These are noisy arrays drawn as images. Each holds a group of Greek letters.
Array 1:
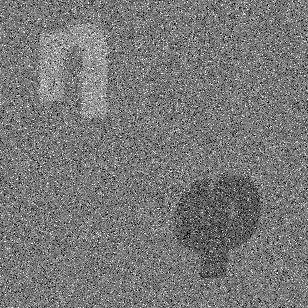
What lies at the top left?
eta
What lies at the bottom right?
phi
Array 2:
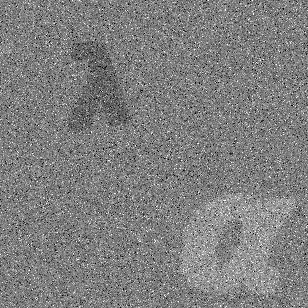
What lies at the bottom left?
nothing
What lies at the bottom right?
alpha
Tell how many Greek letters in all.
2
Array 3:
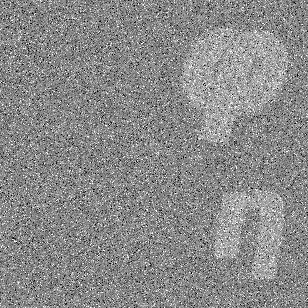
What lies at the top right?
phi
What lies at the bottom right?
eta
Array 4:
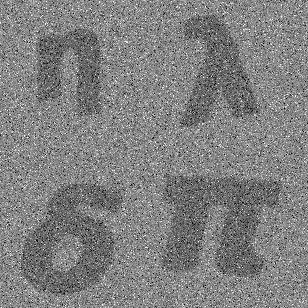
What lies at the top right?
lambda
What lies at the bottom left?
delta
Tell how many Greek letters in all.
4
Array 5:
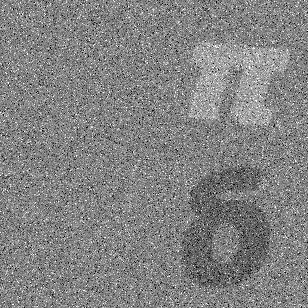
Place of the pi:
top right
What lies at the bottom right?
delta
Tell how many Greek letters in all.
2
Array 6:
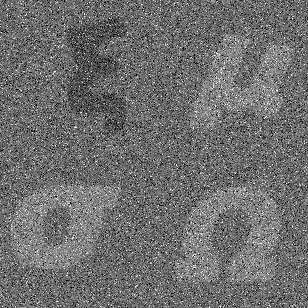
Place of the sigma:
bottom left
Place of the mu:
top right
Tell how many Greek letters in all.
4
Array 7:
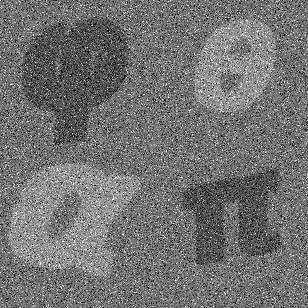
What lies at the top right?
theta
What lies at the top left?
phi
